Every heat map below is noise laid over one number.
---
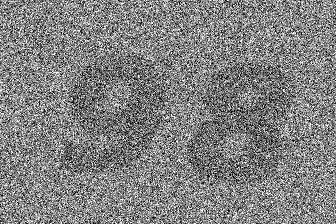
98
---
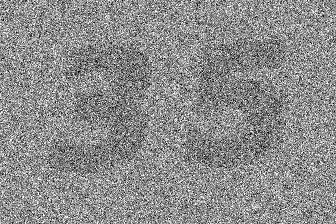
35
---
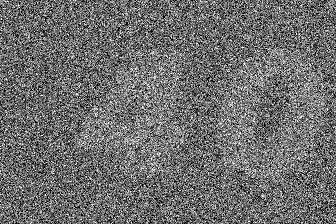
40
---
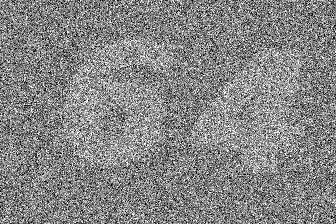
64
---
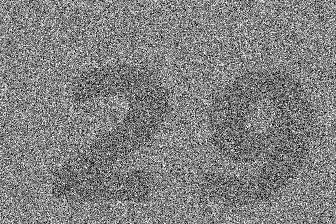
29
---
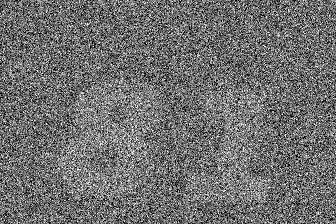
81
